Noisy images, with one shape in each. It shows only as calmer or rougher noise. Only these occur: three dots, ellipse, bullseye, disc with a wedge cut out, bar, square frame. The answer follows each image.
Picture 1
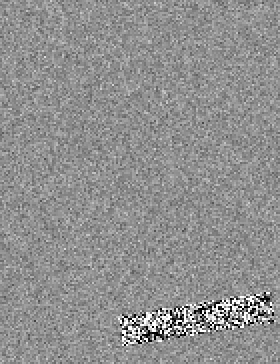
rough bar
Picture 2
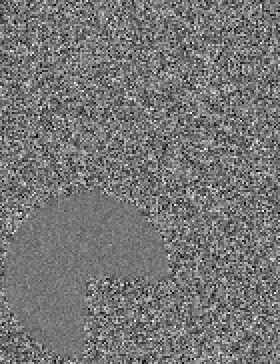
calm disc with a wedge cut out
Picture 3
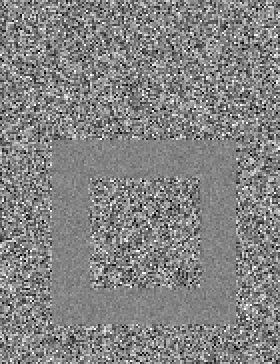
calm square frame
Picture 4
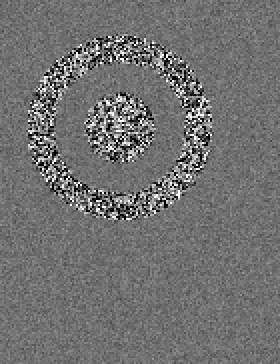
rough bullseye
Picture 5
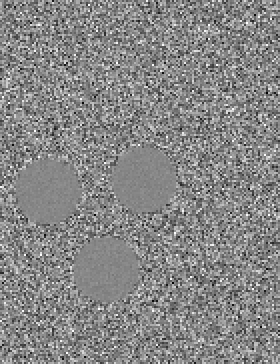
calm three dots
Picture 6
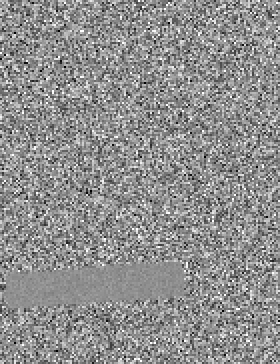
calm bar
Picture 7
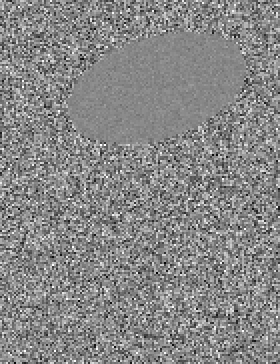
calm ellipse
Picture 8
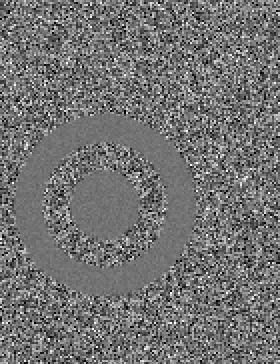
calm bullseye
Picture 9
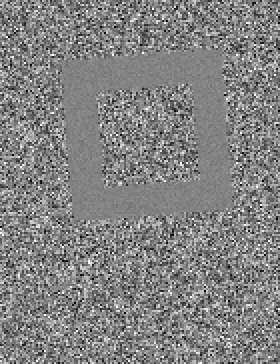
calm square frame
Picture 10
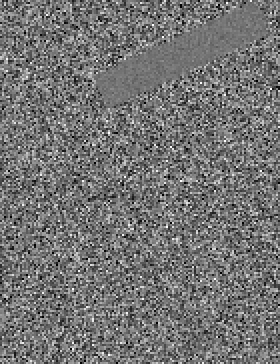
calm bar
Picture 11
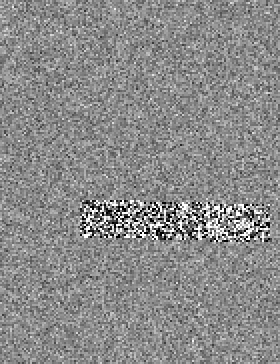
rough bar
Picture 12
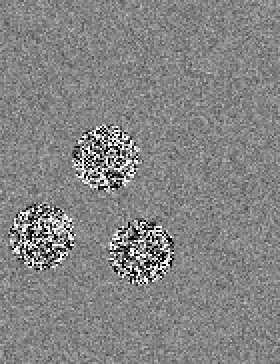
rough three dots
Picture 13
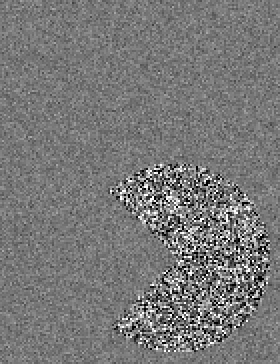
rough disc with a wedge cut out
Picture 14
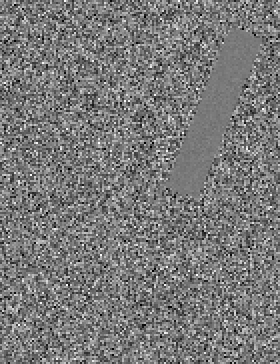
calm bar
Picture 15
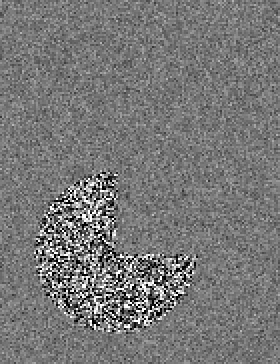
rough disc with a wedge cut out
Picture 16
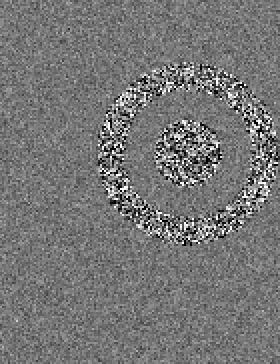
rough bullseye
